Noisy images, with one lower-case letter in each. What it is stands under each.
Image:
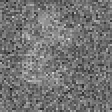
t
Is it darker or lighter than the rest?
lighter
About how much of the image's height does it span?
two thirds
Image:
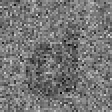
d
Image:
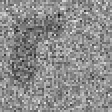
r
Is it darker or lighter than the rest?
darker
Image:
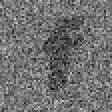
f
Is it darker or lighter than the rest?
darker
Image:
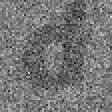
d
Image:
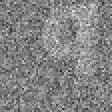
q
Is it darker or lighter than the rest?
lighter
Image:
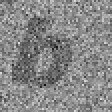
b
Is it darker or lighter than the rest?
darker
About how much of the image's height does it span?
two thirds
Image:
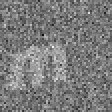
m
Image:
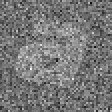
a
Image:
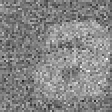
a
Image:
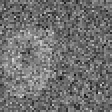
g
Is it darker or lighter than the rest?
lighter
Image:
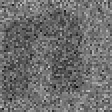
n
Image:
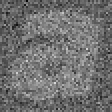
a
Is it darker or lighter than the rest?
lighter
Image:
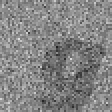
g
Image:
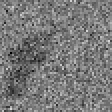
f
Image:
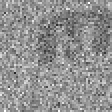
m
